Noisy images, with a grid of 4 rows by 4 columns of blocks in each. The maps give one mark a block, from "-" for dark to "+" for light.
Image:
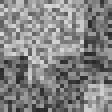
+ + + -
+ + + -
- + - -
- - - +
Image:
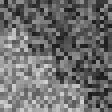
- - - -
+ - - -
+ + - -
+ + + -
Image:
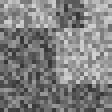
+ + - +
- - + +
- - + +
- - - -
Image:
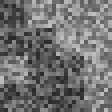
- + + +
- - + +
+ - - +
- - - +
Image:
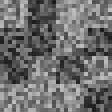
+ - + +
- - + -
- + - +
+ + + -
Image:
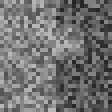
+ + - -
+ + + -
+ + - -
+ + - -
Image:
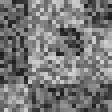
- + + -
- + - +
- + + +
+ - - -
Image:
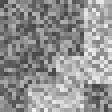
- - - +
- - - +
- - + +
- + + -
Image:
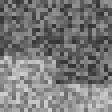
- - - -
- - - -
+ + - -
+ + + +
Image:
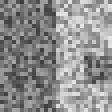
- - + +
- - + +
- - + -
- - + +
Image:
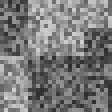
- + + +
- + + -
+ - - -
+ - - -
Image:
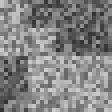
+ - - -
+ + - -
- + + +
- + + +
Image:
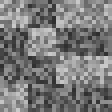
+ - + +
- + - -
- - + +
+ - - -
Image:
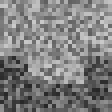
+ + + +
+ + + +
- + + -
- - - -
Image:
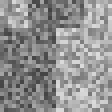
+ - - +
- - + +
- - + +
- - + +
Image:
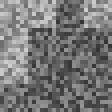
+ + - +
+ - - -
+ - - -
- - - -
